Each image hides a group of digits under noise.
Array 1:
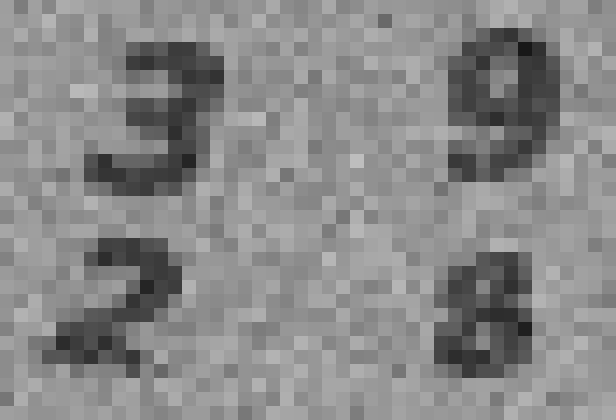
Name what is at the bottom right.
8
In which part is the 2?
bottom left
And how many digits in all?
4
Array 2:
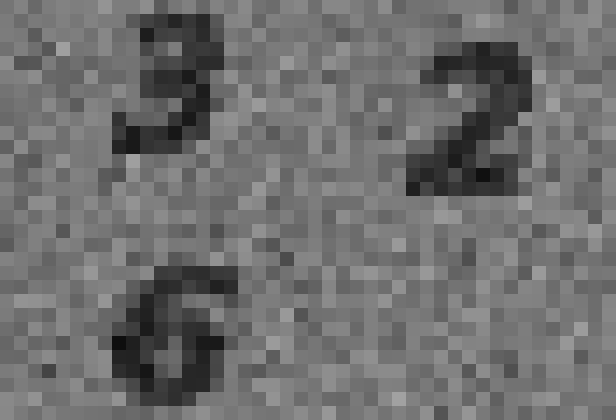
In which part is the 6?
bottom left
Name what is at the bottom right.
nothing
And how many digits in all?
3
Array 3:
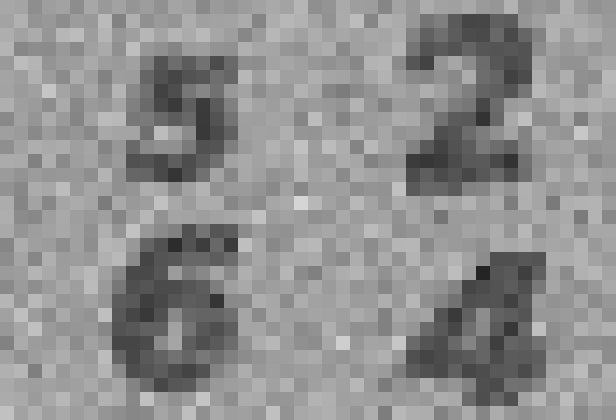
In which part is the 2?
top right
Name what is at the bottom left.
6
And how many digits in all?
4
